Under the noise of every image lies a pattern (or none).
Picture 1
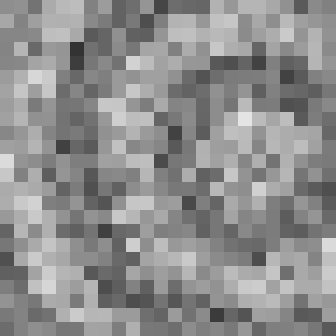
rings round one point
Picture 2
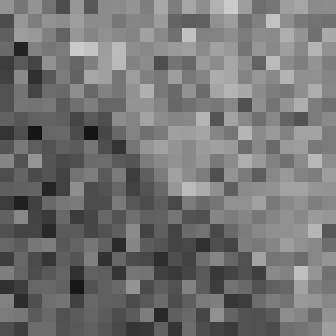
a sharp edge
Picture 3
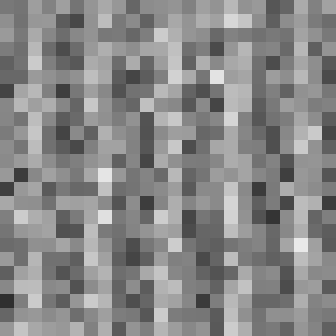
vertical stripes
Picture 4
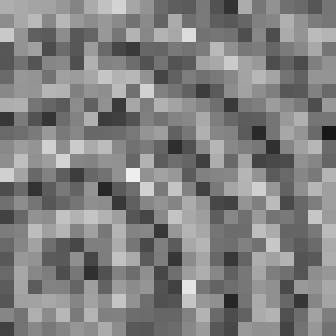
rings round one point
